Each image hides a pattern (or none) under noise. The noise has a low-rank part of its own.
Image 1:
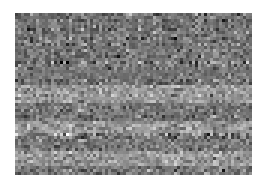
bands of rows
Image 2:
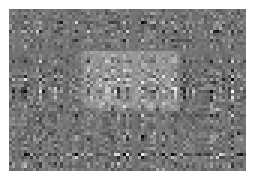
one block
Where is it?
centre
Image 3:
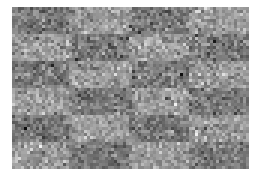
a checkerboard
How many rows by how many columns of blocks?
6 by 4
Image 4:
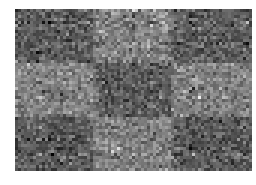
a checkerboard
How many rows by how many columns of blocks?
3 by 3
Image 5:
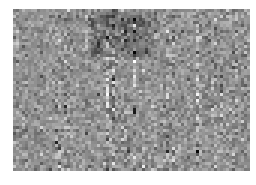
one block
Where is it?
top middle
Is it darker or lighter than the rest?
darker
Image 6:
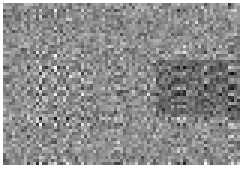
one block
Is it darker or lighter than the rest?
darker
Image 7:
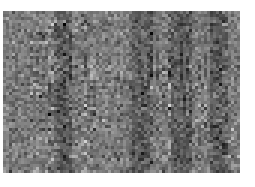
bands of columns
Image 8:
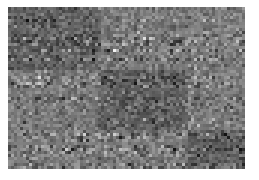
blocks along the diagonal
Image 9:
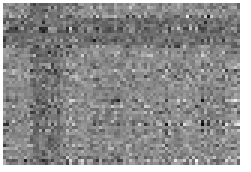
bands of rows crossing bands of columns
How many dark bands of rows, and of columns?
1 and 1
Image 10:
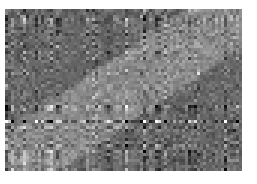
a diagonal band
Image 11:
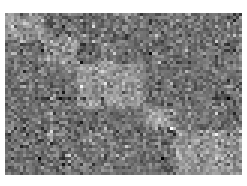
blocks along the diagonal
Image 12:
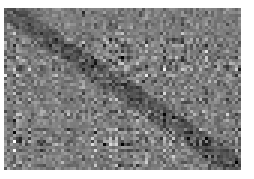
a diagonal band
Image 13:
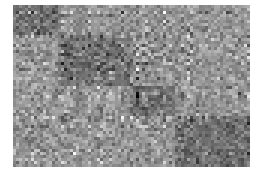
blocks along the diagonal
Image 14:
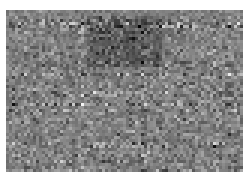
one block
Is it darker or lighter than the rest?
darker
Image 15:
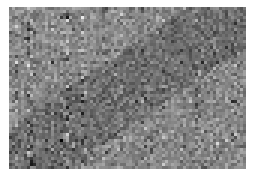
a diagonal band
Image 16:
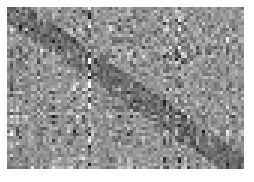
a diagonal band
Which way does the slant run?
top left to bottom right
